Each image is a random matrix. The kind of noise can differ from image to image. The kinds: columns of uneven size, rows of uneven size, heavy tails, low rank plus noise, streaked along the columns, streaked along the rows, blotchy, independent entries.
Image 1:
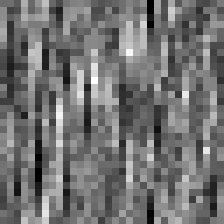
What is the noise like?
streaked along the columns
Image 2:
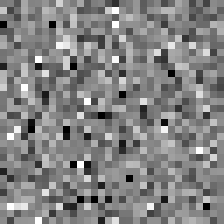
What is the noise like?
heavy tails
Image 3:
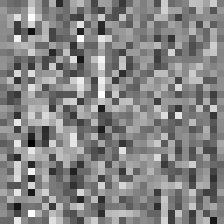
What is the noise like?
columns of uneven size
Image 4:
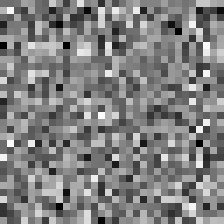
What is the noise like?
low rank plus noise
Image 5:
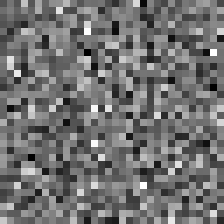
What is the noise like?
independent entries
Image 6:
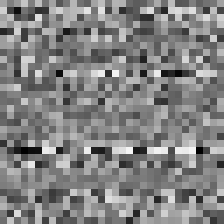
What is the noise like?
rows of uneven size
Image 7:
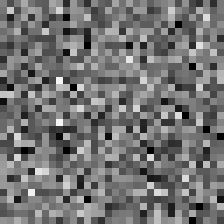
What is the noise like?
independent entries
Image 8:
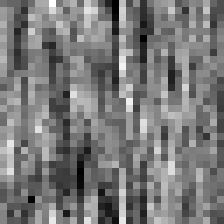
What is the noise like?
streaked along the columns
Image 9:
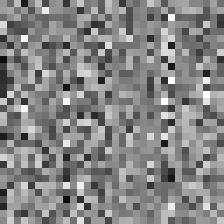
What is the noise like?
columns of uneven size
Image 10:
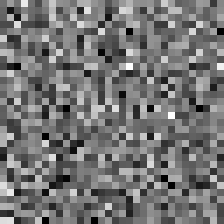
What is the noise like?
low rank plus noise
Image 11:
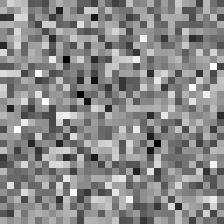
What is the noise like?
independent entries
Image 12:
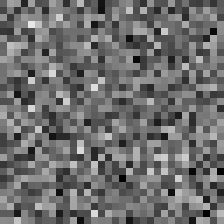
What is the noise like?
independent entries
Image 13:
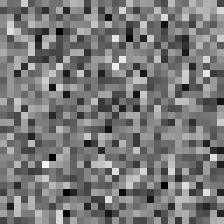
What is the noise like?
independent entries
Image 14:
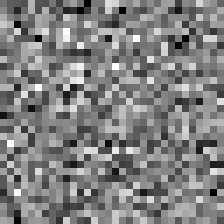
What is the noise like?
low rank plus noise
